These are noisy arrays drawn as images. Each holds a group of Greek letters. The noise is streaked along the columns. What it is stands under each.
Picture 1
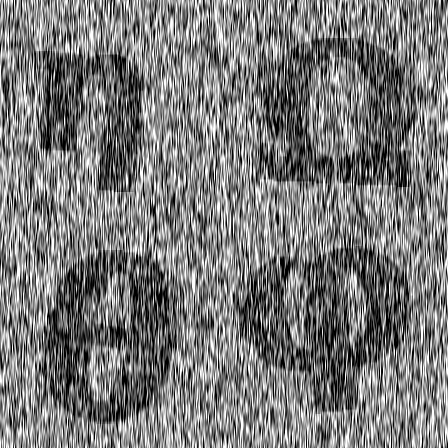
top left: eta; top right: omega; bottom left: theta; bottom right: phi
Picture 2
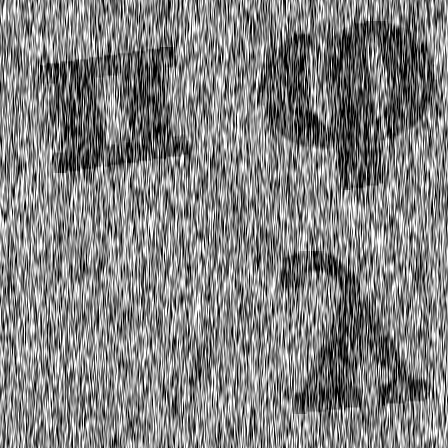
top left: pi; top right: phi; bottom right: lambda
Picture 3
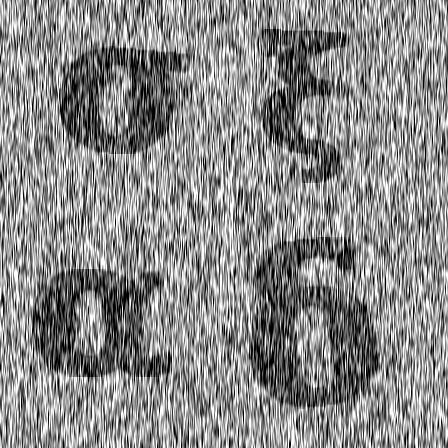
top left: sigma; top right: xi; bottom left: alpha; bottom right: delta
